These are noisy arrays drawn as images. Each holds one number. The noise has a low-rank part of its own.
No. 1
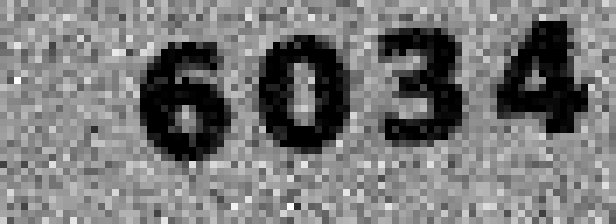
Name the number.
6034
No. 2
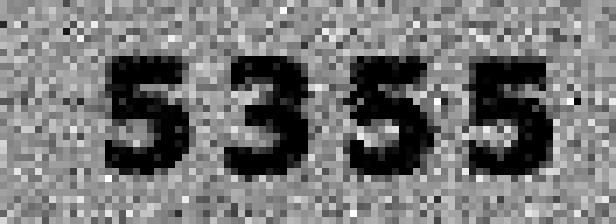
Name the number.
5355
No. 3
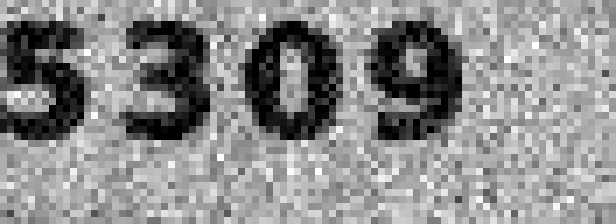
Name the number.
5309
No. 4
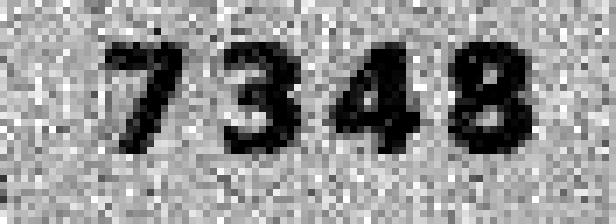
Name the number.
7348
